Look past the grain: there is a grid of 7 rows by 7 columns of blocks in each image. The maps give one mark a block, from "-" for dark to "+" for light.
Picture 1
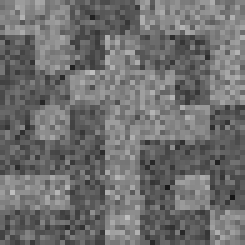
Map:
++--+++
-+-+--+
--+++-+
-+-+++-
---+---
++-+-+-
---+--+
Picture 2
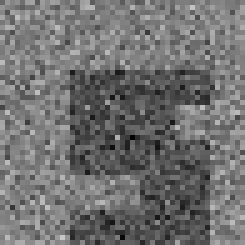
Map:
+++++++
+++++++
++----+
++---++
++----+
++++--+
++----+
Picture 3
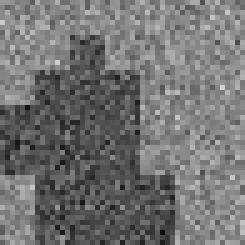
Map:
+++++++
++-++++
+---+++
----+++
----+++
+----++
+----++
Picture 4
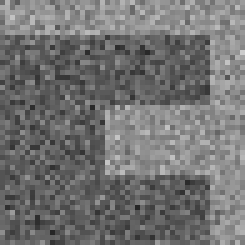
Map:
+++++++
------+
------+
---++++
---++++
------+
------+
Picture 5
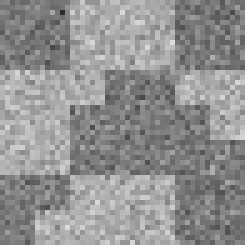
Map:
--+++--
--+++--
+++--++
++----+
++-----
--+++--
-++++--
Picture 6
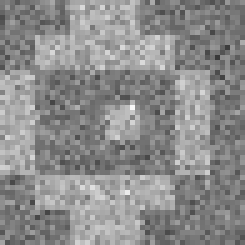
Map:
--++---
-++++--
+----+-
+--+-+-
+----+-
-++++--
--++---
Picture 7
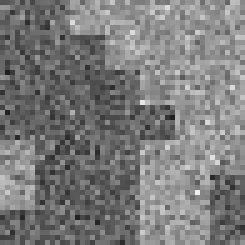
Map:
--+++++
---++++
----+++
-----++
+---+++
+---++-
----++-
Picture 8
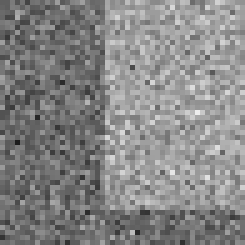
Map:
---++++
---++++
---++++
---++++
---++++
---++++
-------
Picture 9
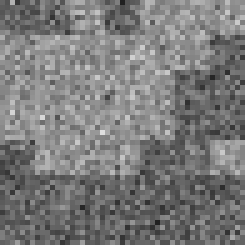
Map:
--+-+++
++++++-
+++++--
+++++--
-+++--+
-------
-------
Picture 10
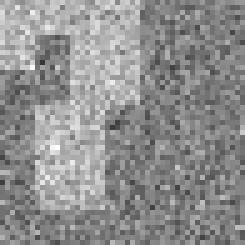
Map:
++++---
+-++---
--++---
-++----
-++----
-++----
-------
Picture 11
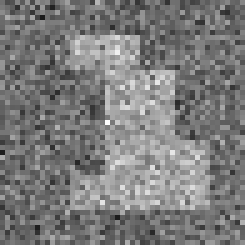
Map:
-------
--++---
---++--
---++--
---+++-
--++++-
-------
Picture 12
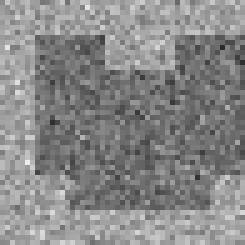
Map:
+++++++
+--++--
+------
+------
+------
++----+
+++++++
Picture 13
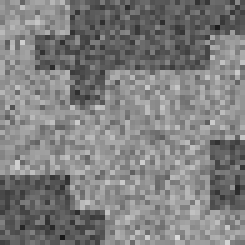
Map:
++-----
+-----+
++-++++
+++++++
++++++-
--++++-
---++++
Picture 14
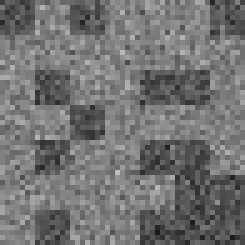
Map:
-+-+++-
+++++++
+-++--+
++-++++
+-++--+
+++++--
+-++---
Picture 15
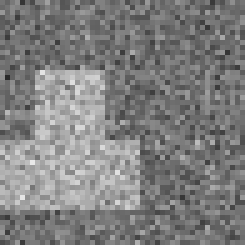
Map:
-------
-------
-++----
-++----
++++---
++++---
-------
